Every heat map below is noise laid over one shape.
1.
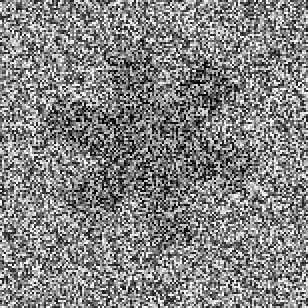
asterisk
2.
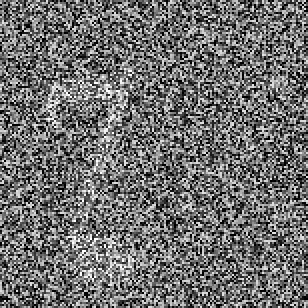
musical note
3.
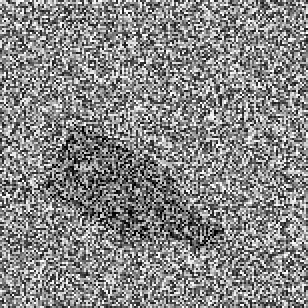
bottle
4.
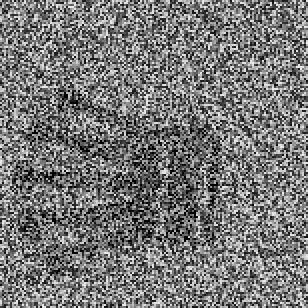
chess queen
